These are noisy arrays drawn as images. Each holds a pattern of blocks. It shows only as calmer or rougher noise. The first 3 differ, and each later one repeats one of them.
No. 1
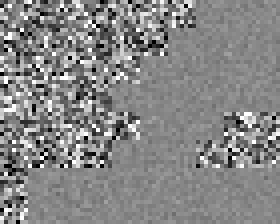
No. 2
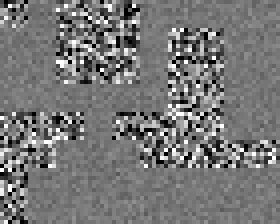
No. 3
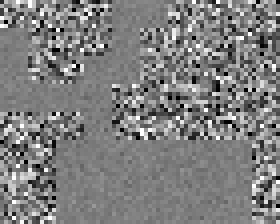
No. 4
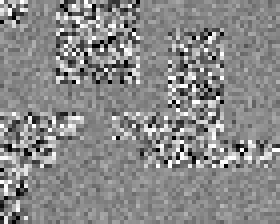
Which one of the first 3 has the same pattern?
2
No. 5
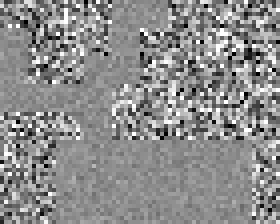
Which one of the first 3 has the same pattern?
3
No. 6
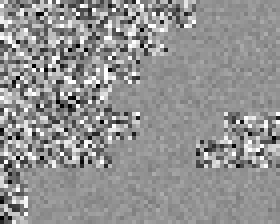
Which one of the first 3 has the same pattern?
1
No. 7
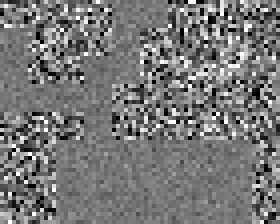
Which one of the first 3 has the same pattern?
3
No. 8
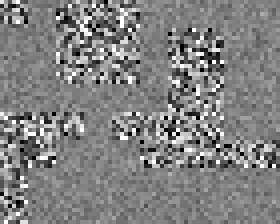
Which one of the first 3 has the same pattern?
2
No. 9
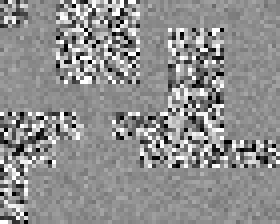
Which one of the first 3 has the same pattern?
2
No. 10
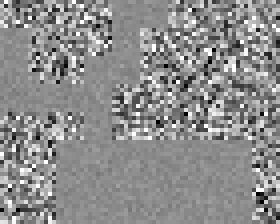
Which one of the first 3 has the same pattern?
3
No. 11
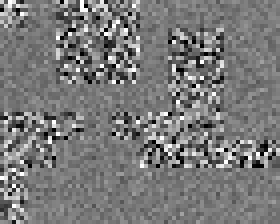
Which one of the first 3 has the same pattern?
2
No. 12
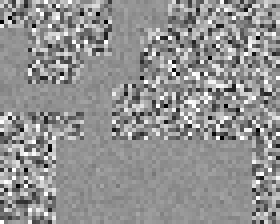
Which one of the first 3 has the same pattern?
3
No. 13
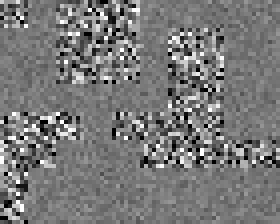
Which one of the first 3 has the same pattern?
2
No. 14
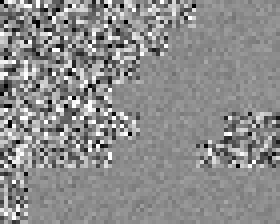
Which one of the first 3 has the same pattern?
1
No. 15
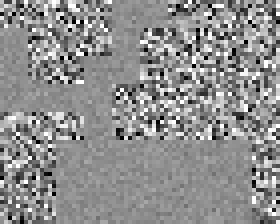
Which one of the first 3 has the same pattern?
3
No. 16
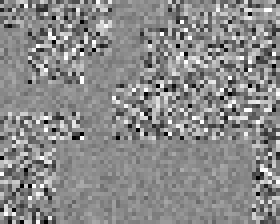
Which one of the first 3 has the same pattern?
3
